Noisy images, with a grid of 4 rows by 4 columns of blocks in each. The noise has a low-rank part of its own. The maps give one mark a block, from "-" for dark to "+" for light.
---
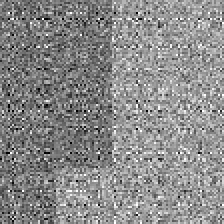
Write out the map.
--++
--++
--++
-+++
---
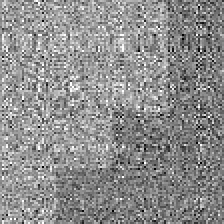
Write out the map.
+++-
+++-
++--
+---
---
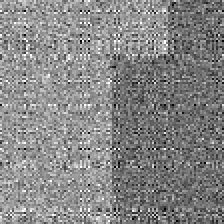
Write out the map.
+++-
++--
++--
++--
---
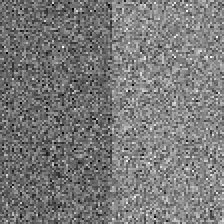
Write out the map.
--++
--++
--++
--++
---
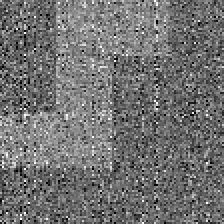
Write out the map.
-++-
-+--
++--
----
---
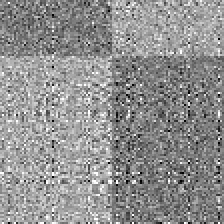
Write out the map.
--++
++--
++--
++--
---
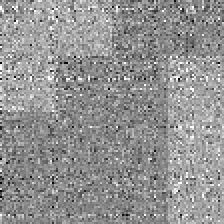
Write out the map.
++--
+--+
---+
---+
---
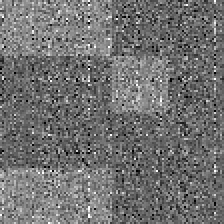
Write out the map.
++--
--+-
----
++--
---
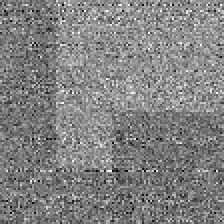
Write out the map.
-+++
-+++
-+--
----
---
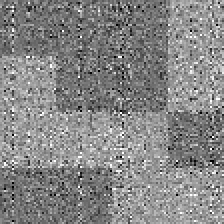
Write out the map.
---+
+--+
+++-
--++
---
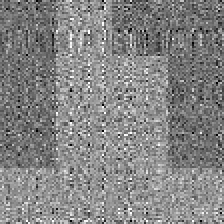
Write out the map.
-+--
-++-
-++-
++++
